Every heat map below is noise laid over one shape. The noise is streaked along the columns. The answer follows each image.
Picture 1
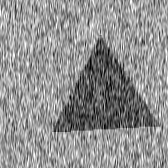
dark triangle
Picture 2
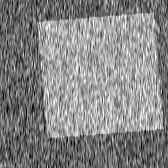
light square
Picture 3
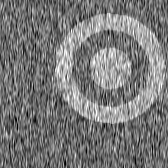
light bullseye
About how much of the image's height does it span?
two thirds
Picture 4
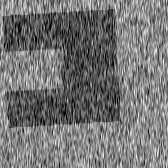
dark square with a notch
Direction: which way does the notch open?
left
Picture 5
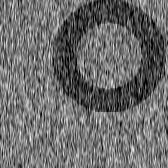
dark ring
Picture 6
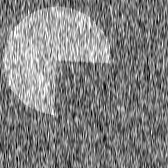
light disc with a wedge cut out
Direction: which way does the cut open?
down and right
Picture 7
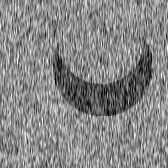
dark crescent
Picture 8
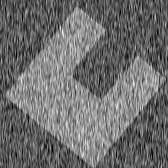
light square with a notch
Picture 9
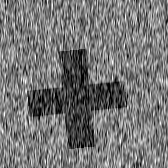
dark cross
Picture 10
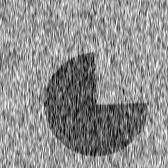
dark disc with a wedge cut out
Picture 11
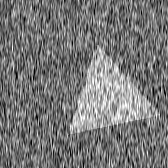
light triangle
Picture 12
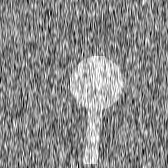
light lollipop
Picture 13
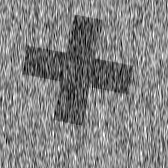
dark cross
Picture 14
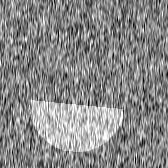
light half disc
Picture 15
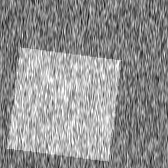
light square
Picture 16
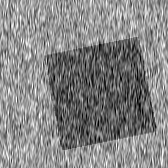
dark square
